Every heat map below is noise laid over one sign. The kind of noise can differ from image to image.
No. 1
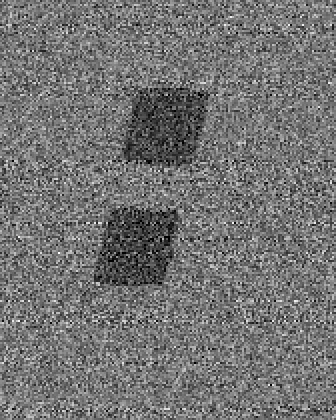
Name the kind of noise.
rows of uneven size
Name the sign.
colon
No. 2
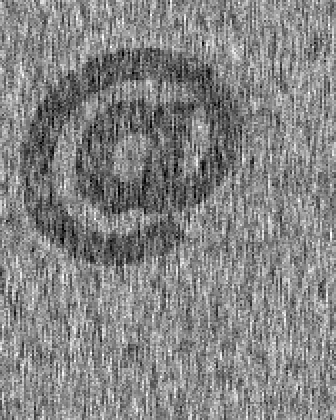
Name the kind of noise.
streaked along the columns
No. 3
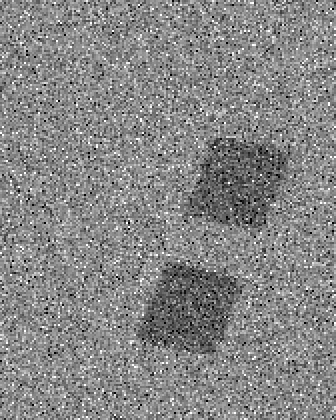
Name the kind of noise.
heavy tails
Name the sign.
colon
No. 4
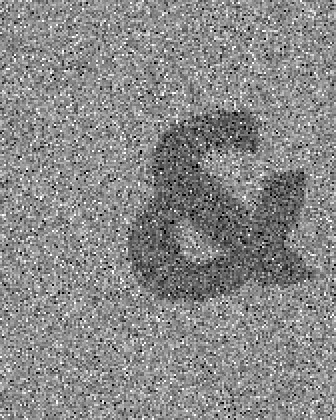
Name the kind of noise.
heavy tails
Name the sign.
ampersand
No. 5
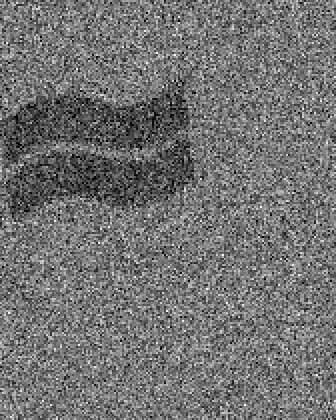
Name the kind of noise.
independent entries
